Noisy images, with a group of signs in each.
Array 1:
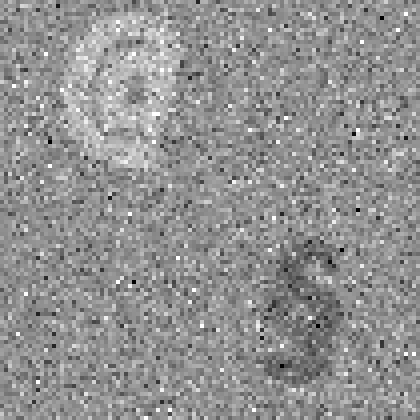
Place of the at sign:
top left
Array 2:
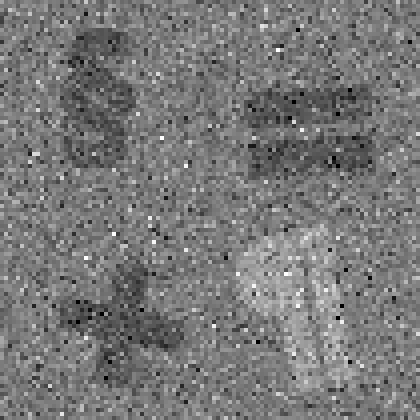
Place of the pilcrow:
bottom right
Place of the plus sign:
bottom left
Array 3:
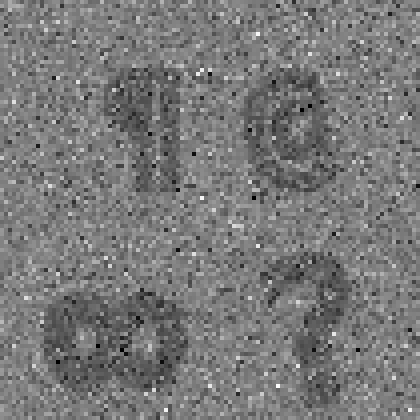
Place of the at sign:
top right
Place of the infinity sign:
bottom left
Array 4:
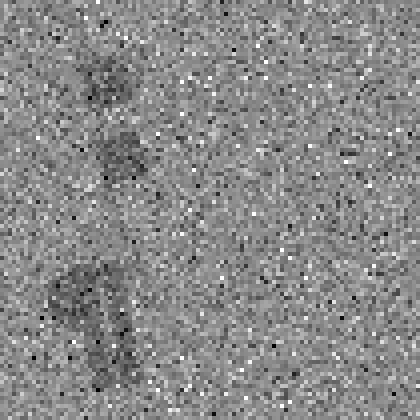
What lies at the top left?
colon
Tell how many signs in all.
2
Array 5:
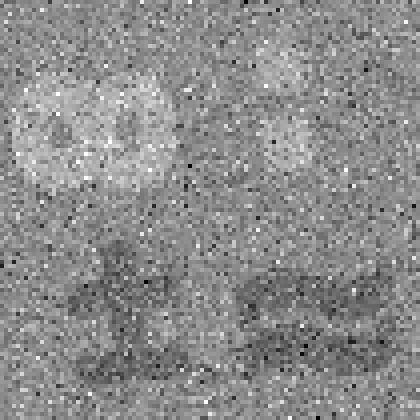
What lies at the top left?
infinity sign
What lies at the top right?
colon
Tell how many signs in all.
4
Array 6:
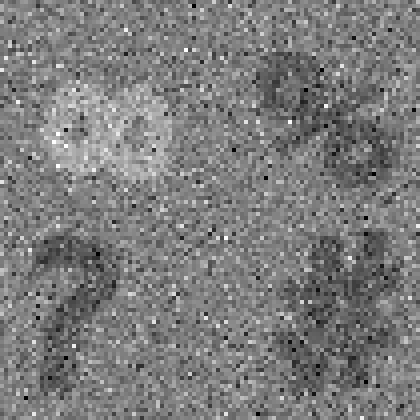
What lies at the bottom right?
hash sign
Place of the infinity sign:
top left
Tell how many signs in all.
4
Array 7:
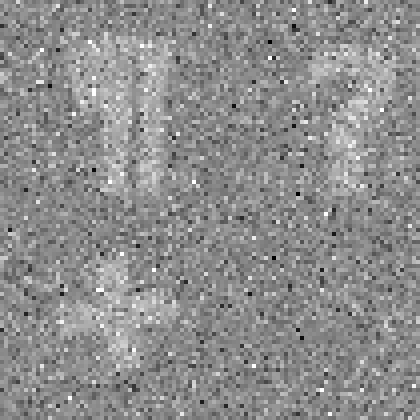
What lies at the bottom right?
nothing
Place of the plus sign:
bottom left
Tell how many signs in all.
3
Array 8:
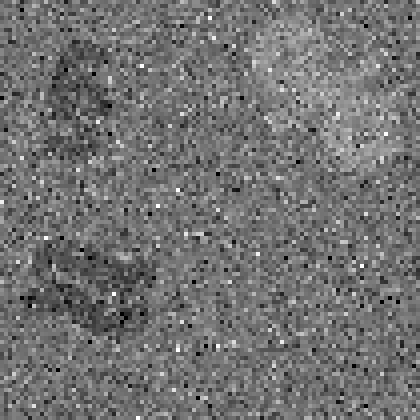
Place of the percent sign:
top right
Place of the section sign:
top left
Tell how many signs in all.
3
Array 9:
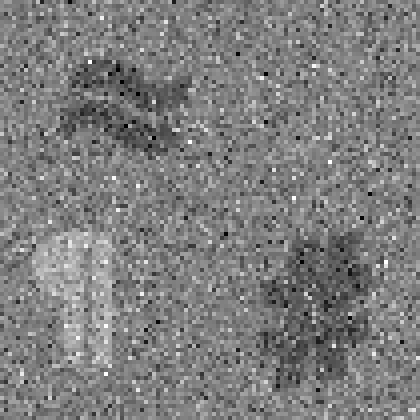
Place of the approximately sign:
top left
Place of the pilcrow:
bottom left
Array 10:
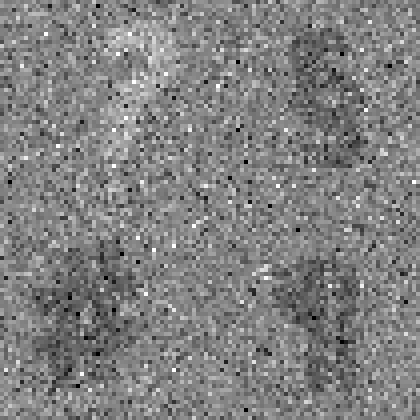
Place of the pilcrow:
bottom right
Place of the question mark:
top left
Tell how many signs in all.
4
